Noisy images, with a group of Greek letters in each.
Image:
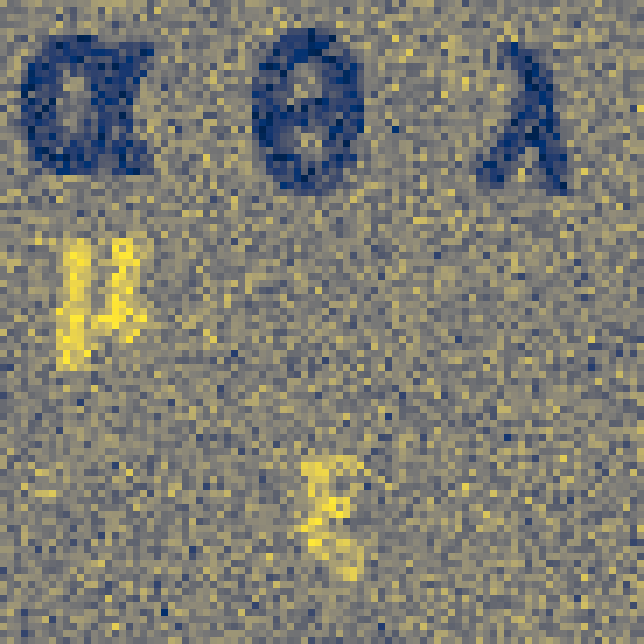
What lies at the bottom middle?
xi
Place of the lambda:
top right
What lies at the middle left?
mu
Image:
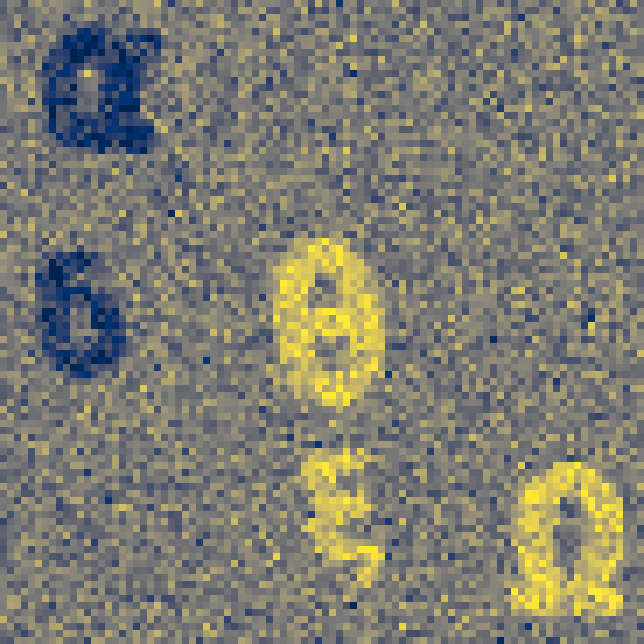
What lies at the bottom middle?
xi
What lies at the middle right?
nothing
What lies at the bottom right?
omega
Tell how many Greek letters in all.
5
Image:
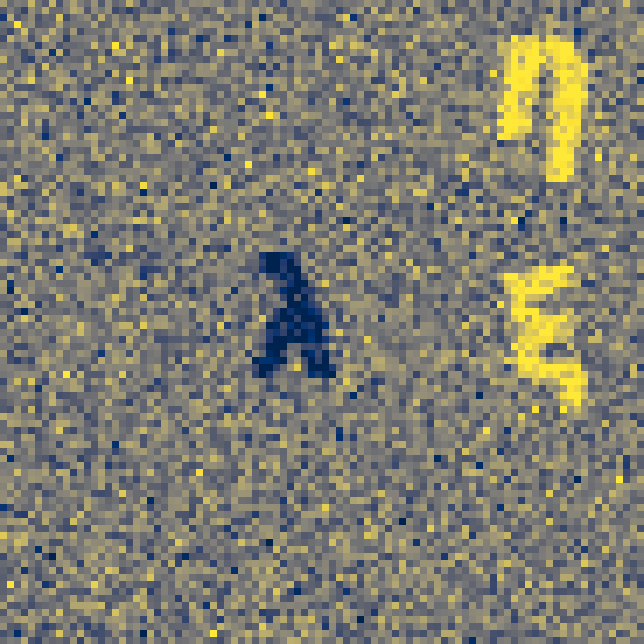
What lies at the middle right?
xi
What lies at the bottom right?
nothing
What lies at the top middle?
nothing
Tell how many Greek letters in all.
3
